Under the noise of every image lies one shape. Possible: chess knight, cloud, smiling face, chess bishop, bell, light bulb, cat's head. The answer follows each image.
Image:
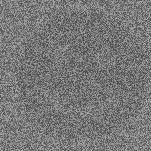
smiling face
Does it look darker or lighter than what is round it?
darker
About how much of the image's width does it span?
nearly all
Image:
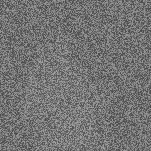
chess knight
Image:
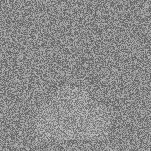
cloud
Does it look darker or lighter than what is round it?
lighter
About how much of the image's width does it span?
half
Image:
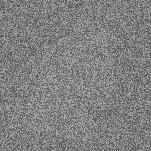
chess knight
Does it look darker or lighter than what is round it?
lighter
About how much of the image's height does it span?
nearly all
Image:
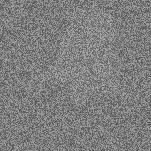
bell
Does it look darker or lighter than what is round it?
lighter
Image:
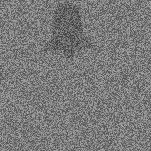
bell
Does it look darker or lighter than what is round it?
darker
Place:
top middle
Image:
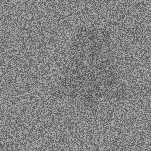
bell
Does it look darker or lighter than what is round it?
darker
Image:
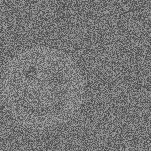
smiling face
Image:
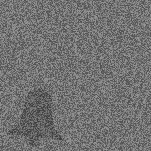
bell
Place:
bottom left
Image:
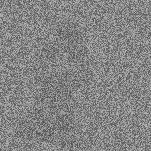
chess bishop
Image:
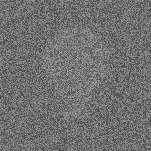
light bulb
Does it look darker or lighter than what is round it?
lighter
